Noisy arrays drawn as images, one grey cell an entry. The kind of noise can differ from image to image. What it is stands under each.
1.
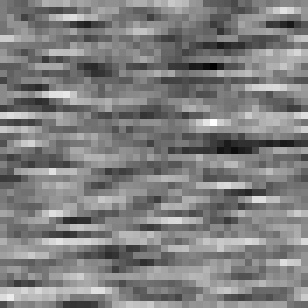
streaked along the rows
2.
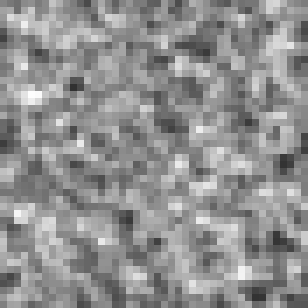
blotchy
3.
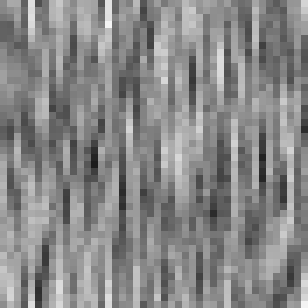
streaked along the columns
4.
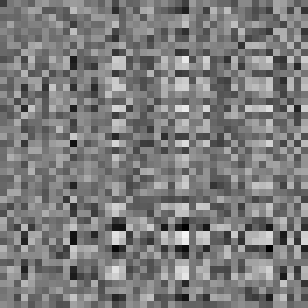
low rank plus noise
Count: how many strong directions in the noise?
one
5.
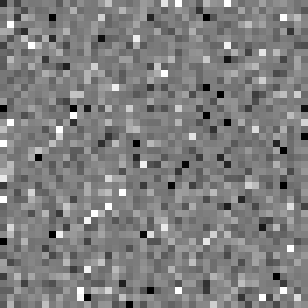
heavy tails
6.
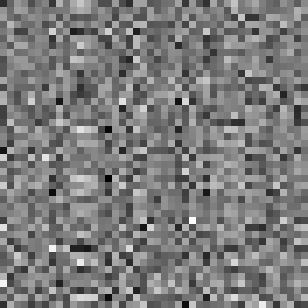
low rank plus noise
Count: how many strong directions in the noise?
two
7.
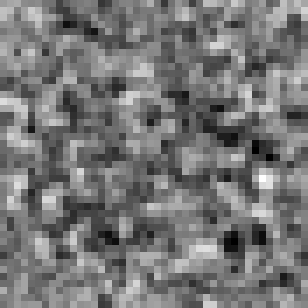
blotchy
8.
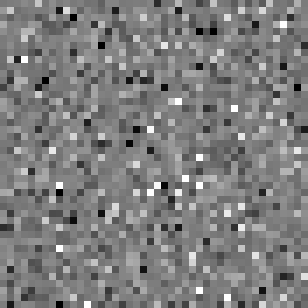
heavy tails
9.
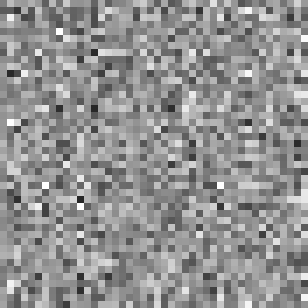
low rank plus noise
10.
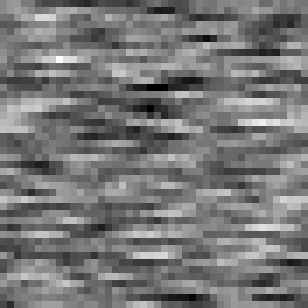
streaked along the rows
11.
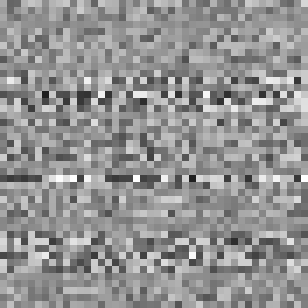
rows of uneven size
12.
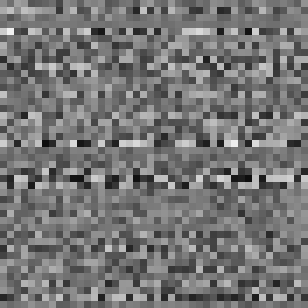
rows of uneven size
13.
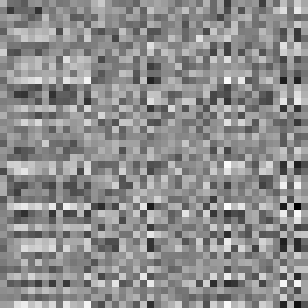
low rank plus noise
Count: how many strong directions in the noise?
one
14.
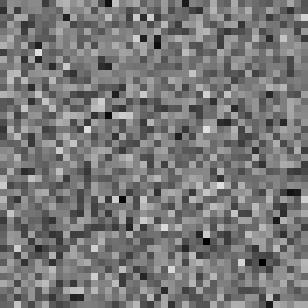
independent entries
